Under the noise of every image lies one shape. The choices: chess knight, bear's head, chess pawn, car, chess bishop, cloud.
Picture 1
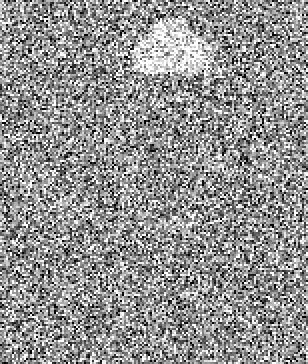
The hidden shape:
cloud
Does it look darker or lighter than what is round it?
lighter
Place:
top middle
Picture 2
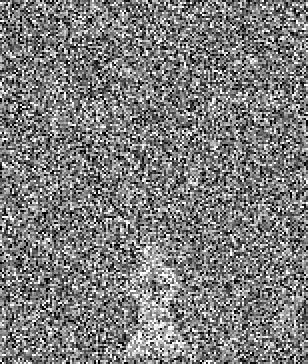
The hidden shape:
chess bishop
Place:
bottom middle
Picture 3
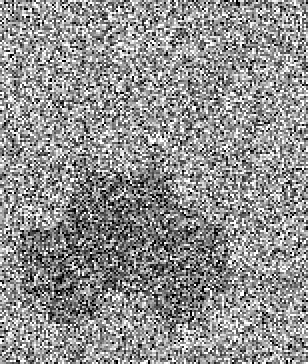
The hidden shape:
car
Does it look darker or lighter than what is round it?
darker
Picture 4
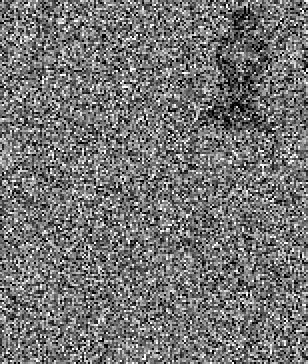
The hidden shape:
chess bishop
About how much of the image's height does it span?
a third
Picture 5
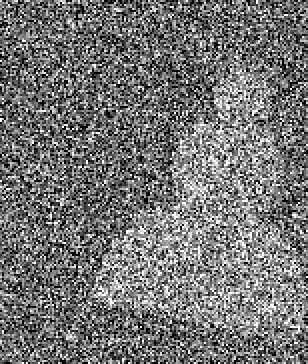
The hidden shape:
chess pawn
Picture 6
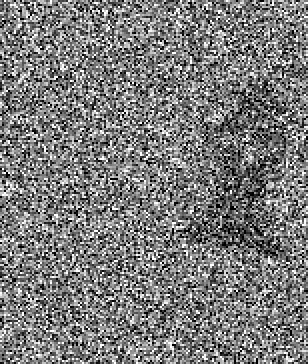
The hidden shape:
chess bishop
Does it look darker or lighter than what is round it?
darker
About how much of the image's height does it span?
half
